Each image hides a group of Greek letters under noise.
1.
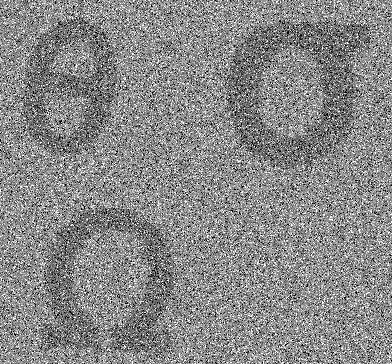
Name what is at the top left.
theta
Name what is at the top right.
sigma
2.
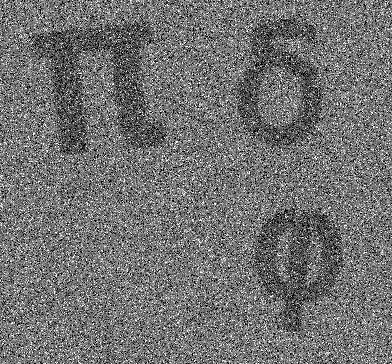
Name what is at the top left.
pi
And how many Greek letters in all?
3
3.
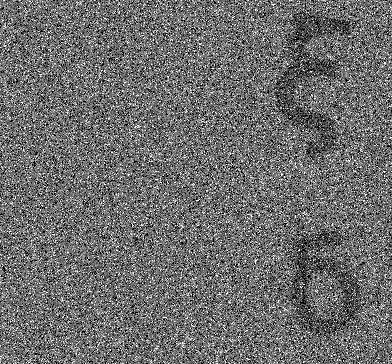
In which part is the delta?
bottom right
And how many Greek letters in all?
2
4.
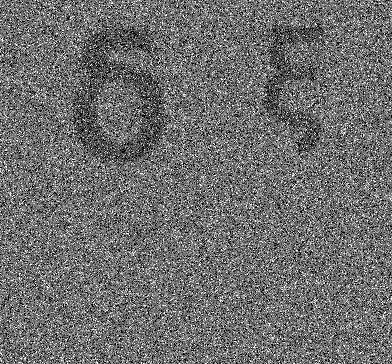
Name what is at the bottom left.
nothing
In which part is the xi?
top right
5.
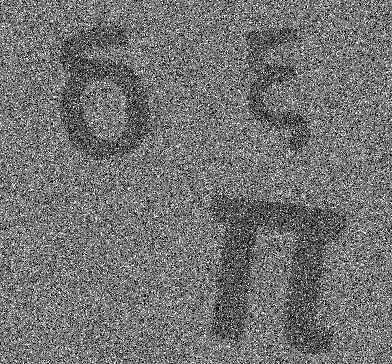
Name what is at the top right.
xi
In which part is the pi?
bottom right
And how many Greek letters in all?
3
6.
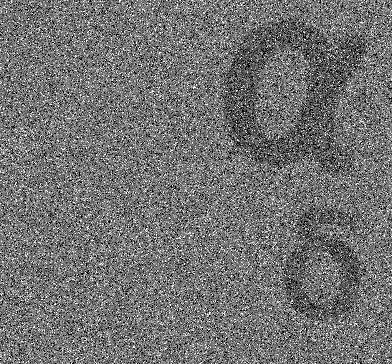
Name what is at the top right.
alpha
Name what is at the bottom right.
delta
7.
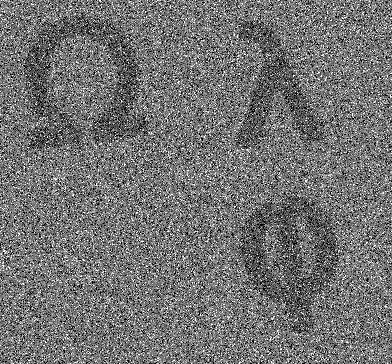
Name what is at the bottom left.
nothing
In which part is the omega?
top left
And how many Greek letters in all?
3
